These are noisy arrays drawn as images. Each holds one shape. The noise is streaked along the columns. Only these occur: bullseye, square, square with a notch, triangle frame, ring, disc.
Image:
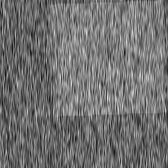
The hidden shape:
square
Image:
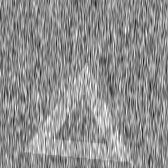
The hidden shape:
triangle frame
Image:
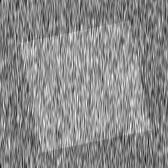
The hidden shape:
square
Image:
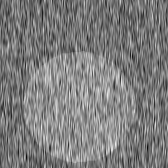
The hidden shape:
disc
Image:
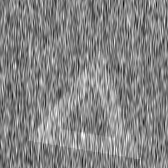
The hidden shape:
triangle frame
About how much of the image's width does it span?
two thirds
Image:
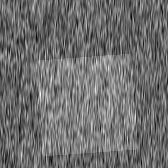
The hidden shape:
square
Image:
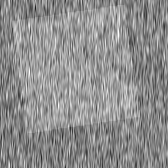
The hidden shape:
square
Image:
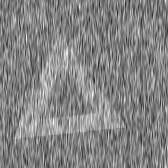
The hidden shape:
triangle frame
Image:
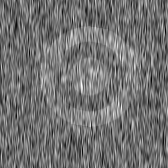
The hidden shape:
bullseye
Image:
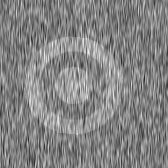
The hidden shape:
bullseye
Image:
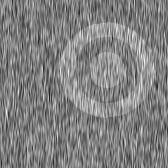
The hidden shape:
bullseye
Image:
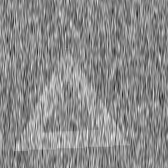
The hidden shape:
triangle frame
